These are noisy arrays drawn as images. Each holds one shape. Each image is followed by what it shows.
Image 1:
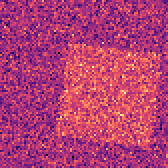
square
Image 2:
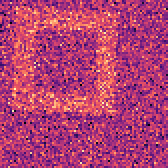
square frame
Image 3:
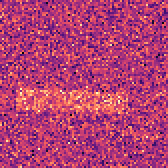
bar
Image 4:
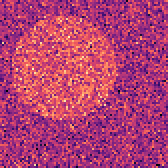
disc
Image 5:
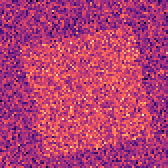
square
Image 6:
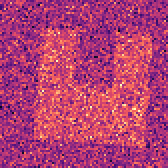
square with a notch
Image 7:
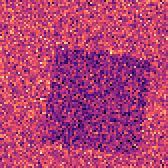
square
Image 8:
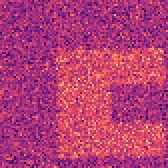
square with a notch
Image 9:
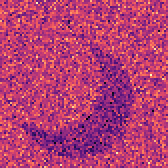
crescent
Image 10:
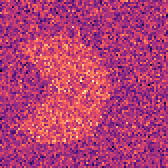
disc with a wedge cut out
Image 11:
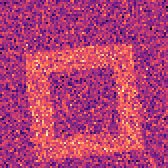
square frame
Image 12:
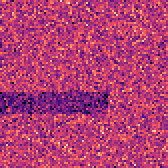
bar
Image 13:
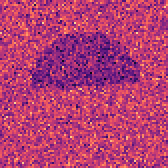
half disc
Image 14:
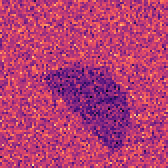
half disc
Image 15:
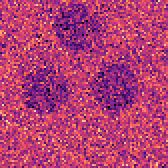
three dots
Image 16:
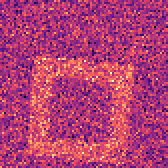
square frame
